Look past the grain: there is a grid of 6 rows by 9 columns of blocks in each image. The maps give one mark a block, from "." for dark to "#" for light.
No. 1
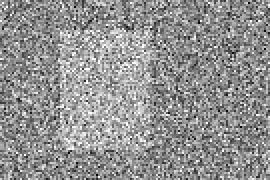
. . . . . . . . .
. . # # # . . . .
. . # # # . . . .
. . # # # . . . .
. . # # # . . . .
. . . . . . . . .
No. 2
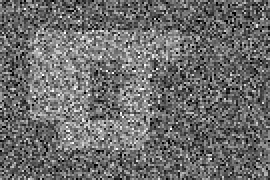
. . . . . . . . .
. # # # # # . . .
. # # . # . . . .
. # # . # . . . .
. . # # # . . . .
. . . . . . . . .
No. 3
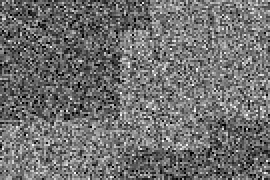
. . . . . # # # #
. . . . # # # # #
. . . . # # # # #
. . . . # # # # #
# # # # # # # . .
# # # # . . . . .
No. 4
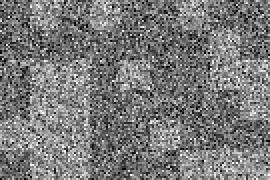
. # . # . . # . .
. . . . . . . # .
. # # . # . . # #
. # # . . . . . #
# # # . . # . . .
. # # . . . # # #
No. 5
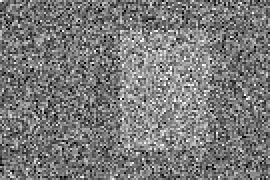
. . . . . . . . .
. . . . # # # . .
. . . . # # # . .
. . . . # # # . .
. . . . # # # . .
. . . . . . . . .
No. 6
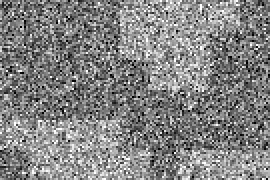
. . . . # # # # .
. . . . # # # . .
. . . . . # # . .
. . . . . . . . .
# # # # . . . . .
. # # # # . # # #
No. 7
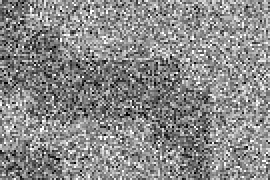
. # # # # # # # #
. . # # # # # # #
. . . . . . # # #
# . . . . . . # #
# # # # # . . # #
. . # # # # . # #
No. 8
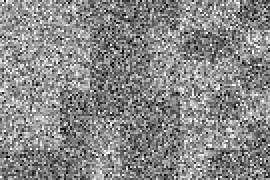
# # # . . . # # .
# # # . . # . . #
# # # . . # # # .
# # . . . . # . #
# # . # . . # # .
. . . # . . # . .
